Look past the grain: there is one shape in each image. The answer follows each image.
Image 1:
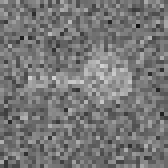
lollipop
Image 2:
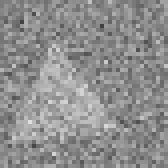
triangle
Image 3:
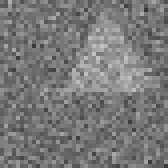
triangle
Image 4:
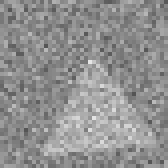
triangle
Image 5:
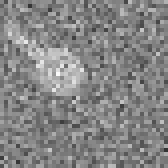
lollipop
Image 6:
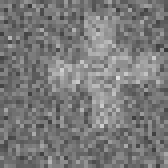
cross
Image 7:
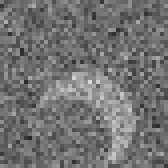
crescent
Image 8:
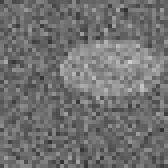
ellipse
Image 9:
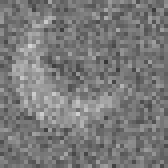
crescent
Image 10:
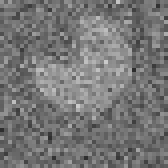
disc with a wedge cut out
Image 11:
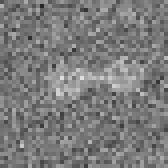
dumbbell
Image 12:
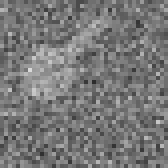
lollipop
